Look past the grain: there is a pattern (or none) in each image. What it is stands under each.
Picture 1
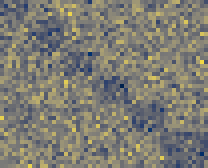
blocks along the diagonal
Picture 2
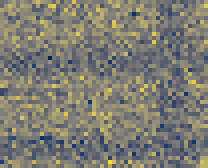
bands of rows crossing bands of columns
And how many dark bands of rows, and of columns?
2 and 1
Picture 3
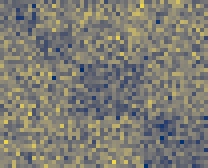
blocks along the diagonal
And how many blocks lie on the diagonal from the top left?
4
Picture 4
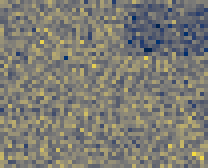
one block
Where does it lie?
top right
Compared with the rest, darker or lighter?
darker
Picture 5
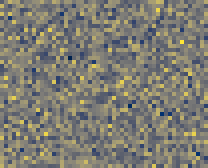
only noise
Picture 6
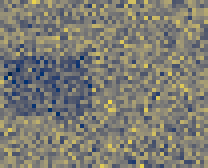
one block
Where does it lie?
middle left
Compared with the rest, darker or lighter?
darker
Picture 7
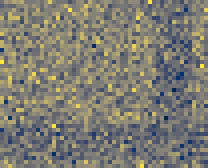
bands of rows crossing bands of columns
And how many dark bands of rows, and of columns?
1 and 1
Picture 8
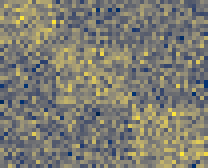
blocks along the diagonal
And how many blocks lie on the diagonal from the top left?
3
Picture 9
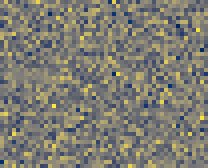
only noise
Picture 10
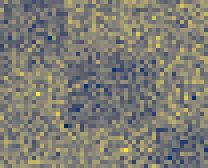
blocks along the diagonal
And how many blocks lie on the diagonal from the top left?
3
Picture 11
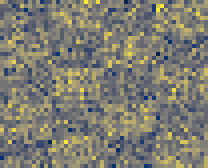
a checkerboard
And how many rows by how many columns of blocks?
5 by 4
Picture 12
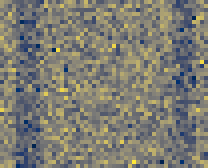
bands of columns
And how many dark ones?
2
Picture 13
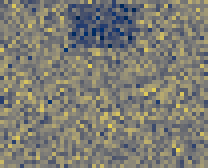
one block
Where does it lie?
top middle
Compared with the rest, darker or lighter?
darker
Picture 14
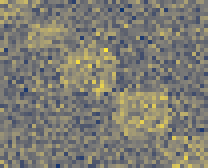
blocks along the diagonal
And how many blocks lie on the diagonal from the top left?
5
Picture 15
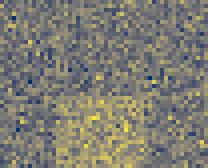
one block
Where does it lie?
bottom middle
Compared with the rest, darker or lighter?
lighter
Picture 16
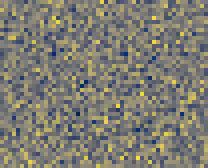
only noise
